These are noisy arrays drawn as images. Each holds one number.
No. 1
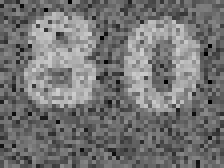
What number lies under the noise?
80
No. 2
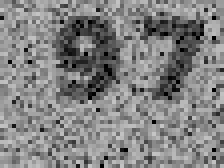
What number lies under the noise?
97
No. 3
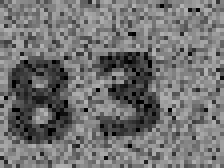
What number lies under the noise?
83
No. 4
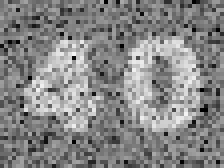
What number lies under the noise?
40
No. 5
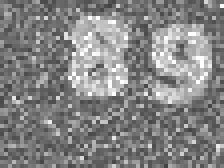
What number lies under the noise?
89
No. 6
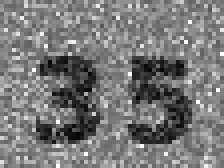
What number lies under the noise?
35
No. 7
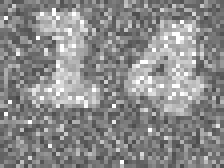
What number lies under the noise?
14
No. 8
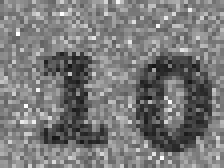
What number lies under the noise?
10
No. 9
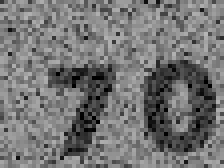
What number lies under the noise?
70
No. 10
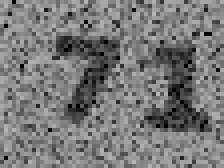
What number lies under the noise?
71
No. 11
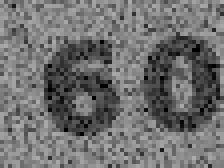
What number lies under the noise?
60
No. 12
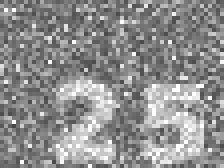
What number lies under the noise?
25
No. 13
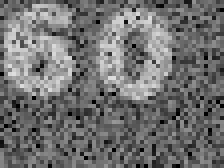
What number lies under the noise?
60
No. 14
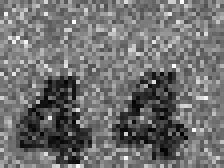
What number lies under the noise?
44
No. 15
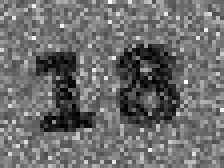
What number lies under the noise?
18
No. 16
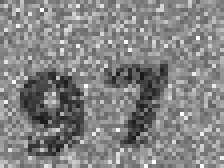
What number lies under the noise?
97
